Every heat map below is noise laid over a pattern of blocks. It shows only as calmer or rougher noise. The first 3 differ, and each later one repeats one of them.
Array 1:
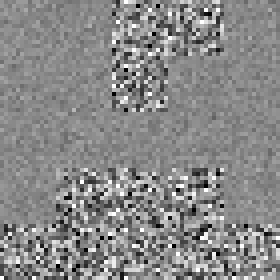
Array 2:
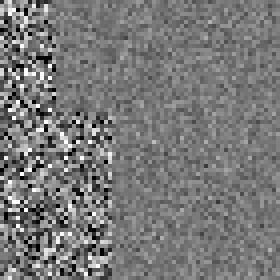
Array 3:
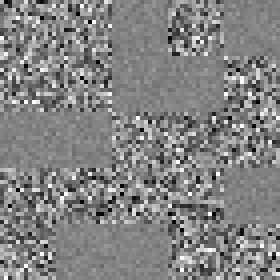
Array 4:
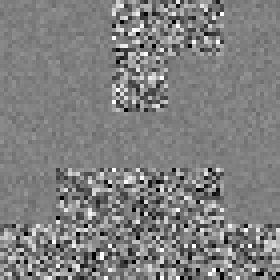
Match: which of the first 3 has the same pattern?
1
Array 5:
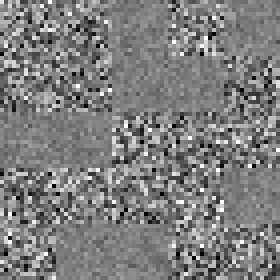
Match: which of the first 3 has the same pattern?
3
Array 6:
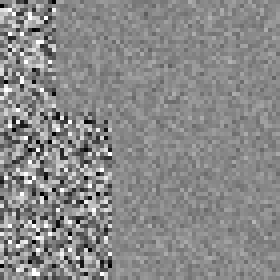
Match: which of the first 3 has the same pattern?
2
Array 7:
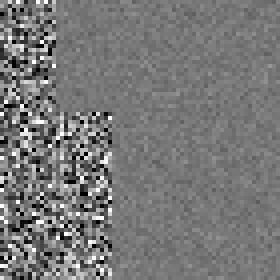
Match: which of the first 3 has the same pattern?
2
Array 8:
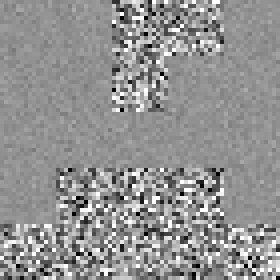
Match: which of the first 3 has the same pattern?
1
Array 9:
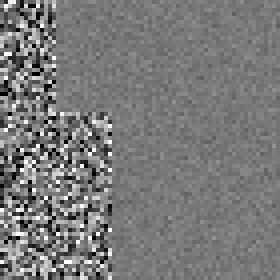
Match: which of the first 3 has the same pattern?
2
